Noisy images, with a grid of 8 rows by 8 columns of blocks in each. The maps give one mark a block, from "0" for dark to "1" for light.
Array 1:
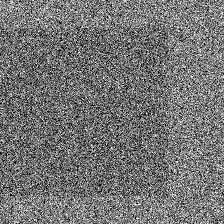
1 1 1 1 1 1 1 1
0 0 0 0 0 0 1 1
0 0 0 0 0 0 1 1
0 0 0 0 0 0 1 1
0 0 0 0 0 0 1 1
0 0 0 0 0 0 1 1
0 0 0 0 0 0 1 1
1 1 1 1 1 1 1 1
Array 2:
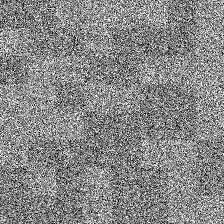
0 0 1 1 1 1 0 1
1 0 0 1 0 0 0 1
0 1 1 0 0 1 1 1
1 1 0 1 1 0 0 1
1 1 1 0 0 0 0 1
1 0 0 0 0 1 1 0
0 1 0 1 0 0 1 0
0 0 0 1 0 0 1 1
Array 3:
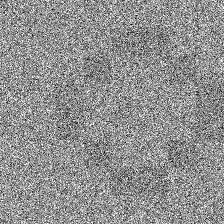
1 1 1 1 1 1 1 1
1 1 1 1 0 0 1 1
1 1 1 0 1 1 0 1
1 1 0 1 1 1 1 0
1 1 0 1 1 1 1 0
1 1 1 0 1 1 0 1
1 1 1 1 0 0 1 1
1 1 1 1 1 1 1 1
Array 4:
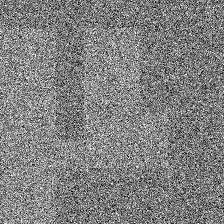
0 0 0 0 0 0 0 0
1 1 0 1 1 0 0 0
1 1 0 1 1 0 0 0
1 1 0 1 1 0 0 0
1 1 0 1 1 1 0 0
1 1 1 1 1 1 0 0
1 1 0 0 0 0 0 0
1 1 0 0 0 0 0 0
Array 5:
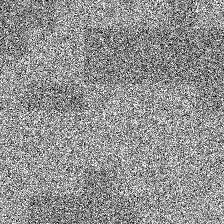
0 0 1 1 1 1 0 1
0 1 1 0 0 0 0 0
1 1 1 0 0 0 0 0
1 0 0 1 1 1 1 0
1 1 1 1 1 1 1 1
1 1 1 1 1 1 1 1
1 1 1 0 1 1 1 1
1 0 0 0 0 1 1 1
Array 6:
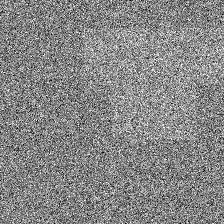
0 0 0 0 0 0 0 0
0 0 0 1 1 1 1 1
0 0 0 1 1 1 1 1
0 0 0 0 1 1 1 0
0 0 0 0 1 1 1 0
0 0 0 0 0 0 0 0
0 0 0 0 0 0 0 0
0 0 0 0 0 0 0 0
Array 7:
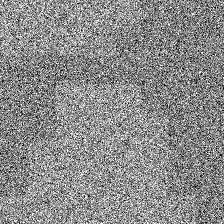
1 1 1 1 1 0 0 0
1 1 1 1 0 0 0 0
0 0 0 0 0 0 0 0
0 0 1 1 1 0 0 0
0 0 1 1 1 1 0 0
0 1 1 1 1 1 0 0
0 1 1 1 1 1 0 0
1 1 1 1 1 1 1 0
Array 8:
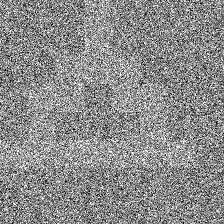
0 0 0 1 0 0 0 0
0 0 0 1 0 0 0 0
0 0 1 1 1 0 0 0
0 1 1 0 1 1 0 0
0 1 0 0 0 1 0 0
1 1 1 1 1 1 1 0
0 0 0 0 0 0 0 0
0 0 0 0 0 0 0 0
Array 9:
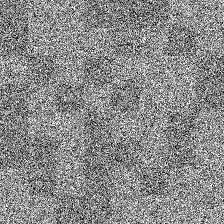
0 1 1 0 0 0 1 1
0 1 1 1 0 1 0 1
1 0 1 0 1 1 1 0
0 1 0 1 0 1 1 0
0 1 1 0 1 1 0 1
0 0 1 0 0 1 0 1
1 0 1 0 1 0 1 1
1 1 0 0 1 1 1 1
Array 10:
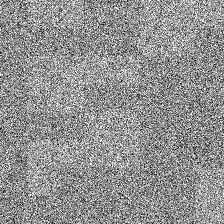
0 1 1 0 0 1 1 1
0 0 0 0 0 1 1 0
0 1 1 1 1 0 0 0
0 1 1 0 0 0 0 0
0 0 0 1 1 0 0 0
0 1 1 1 1 0 0 0
0 1 0 0 0 0 0 1
0 0 0 0 0 0 0 1
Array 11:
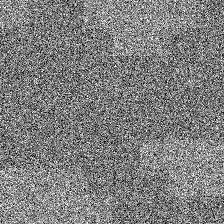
1 0 0 1 1 1 1 0
0 0 0 0 1 1 0 0
0 0 0 0 0 0 0 0
0 0 0 0 0 0 0 0
0 0 0 0 0 0 0 0
0 0 0 0 0 1 1 1
1 1 1 0 0 0 1 1
1 1 1 1 0 0 0 0
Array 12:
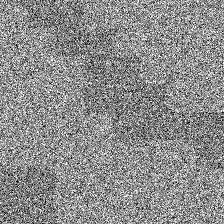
1 0 0 1 1 1 1 1
1 1 0 0 1 1 1 1
1 1 1 0 0 1 1 1
1 1 1 0 0 0 1 1
1 1 1 1 0 0 0 0
1 1 1 1 1 1 1 0
0 0 1 1 1 1 1 1
0 0 1 1 1 1 1 1
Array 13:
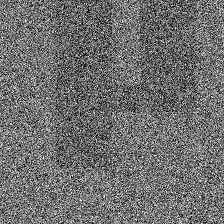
1 1 0 0 1 0 0 1
1 1 0 0 1 0 0 1
1 1 0 0 1 0 0 1
1 1 0 0 0 0 0 1
1 1 0 0 1 1 1 1
1 1 0 0 1 1 1 1
1 1 1 1 1 1 1 1
1 1 1 1 1 1 1 1
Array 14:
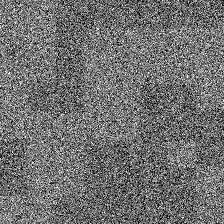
1 1 0 0 0 0 0 0
1 1 0 1 1 1 1 1
1 1 0 1 1 1 1 1
1 0 0 1 1 0 0 1
1 1 1 1 1 0 0 0
0 1 1 0 0 0 1 0
0 1 1 0 0 0 0 1
1 1 0 0 0 0 0 1
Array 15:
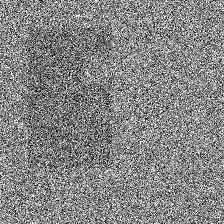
1 1 1 1 1 1 1 1
1 0 0 0 1 1 1 1
1 0 0 1 1 1 1 1
1 0 0 0 1 1 1 1
1 0 0 0 1 1 1 1
1 0 0 0 1 1 1 1
1 1 1 1 1 1 1 1
1 1 1 1 1 1 1 1
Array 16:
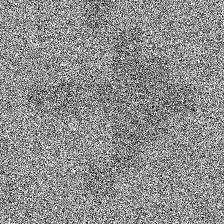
1 1 1 0 1 1 1 1
1 1 1 1 0 1 1 1
1 1 1 1 0 0 1 1
1 0 0 0 0 0 0 1
1 1 1 1 0 0 1 1
1 1 1 1 0 1 1 1
1 1 1 0 1 1 1 1
1 1 1 1 1 1 1 1
